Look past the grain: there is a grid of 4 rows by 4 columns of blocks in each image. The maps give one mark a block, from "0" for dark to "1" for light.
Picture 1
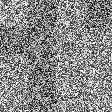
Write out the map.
1 0 1 0
0 0 1 1
1 0 1 1
1 0 1 1
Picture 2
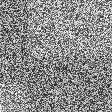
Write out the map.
0 1 1 1
0 1 1 1
0 0 0 0
1 0 0 0
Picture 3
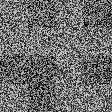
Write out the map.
1 0 1 0
1 1 1 1
0 0 1 0
1 0 1 1
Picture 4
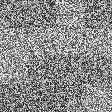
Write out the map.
0 0 1 0
1 1 1 1
1 0 0 0
0 0 0 1
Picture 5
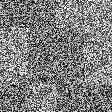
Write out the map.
0 0 1 1
1 0 0 1
1 0 0 1
0 1 0 0
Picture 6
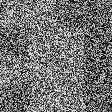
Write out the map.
1 1 0 0
0 1 1 0
1 1 1 0
0 1 1 0
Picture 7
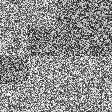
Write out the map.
1 1 0 0
1 0 0 0
0 1 1 1
1 1 1 1
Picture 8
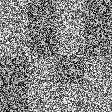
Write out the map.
1 0 1 0
1 0 1 0
0 1 0 1
0 1 1 1
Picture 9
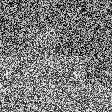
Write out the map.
0 0 0 0
0 1 0 0
1 1 1 0
1 1 1 1
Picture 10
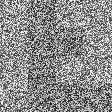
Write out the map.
1 0 1 1
1 0 0 1
1 0 1 1
1 0 0 0
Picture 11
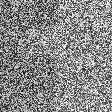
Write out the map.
0 0 1 1
0 1 1 1
0 0 1 1
0 0 1 1
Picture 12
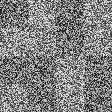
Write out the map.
0 1 0 1
1 1 0 1
0 0 1 0
1 0 1 0
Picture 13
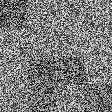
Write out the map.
0 1 1 1
1 1 1 1
1 0 0 1
1 0 1 0
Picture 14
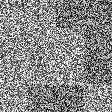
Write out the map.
1 1 0 0
1 1 1 0
1 1 1 0
1 0 0 1
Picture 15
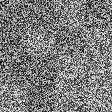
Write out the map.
0 0 1 0
0 1 0 1
0 0 1 1
1 0 1 1
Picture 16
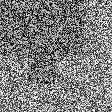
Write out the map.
0 0 0 1
0 0 0 1
1 0 1 1
1 1 1 1
